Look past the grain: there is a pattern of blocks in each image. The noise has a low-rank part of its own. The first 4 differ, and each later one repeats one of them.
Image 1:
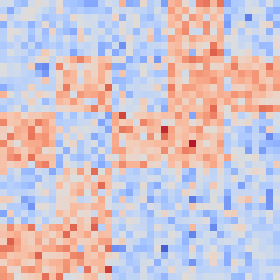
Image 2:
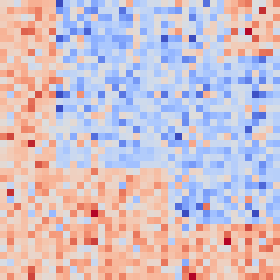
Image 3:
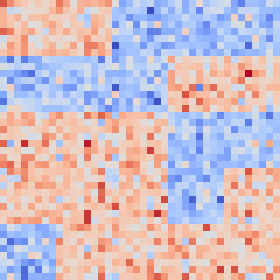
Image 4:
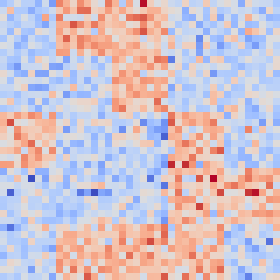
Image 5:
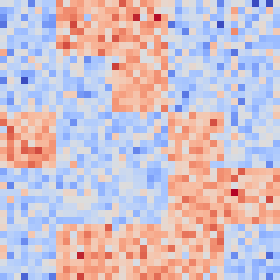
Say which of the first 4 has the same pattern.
4
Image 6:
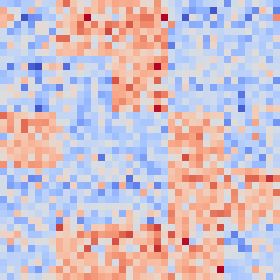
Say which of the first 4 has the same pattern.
4
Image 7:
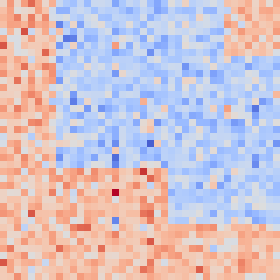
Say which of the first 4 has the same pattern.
2
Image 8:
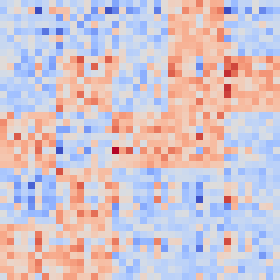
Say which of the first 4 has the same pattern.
1
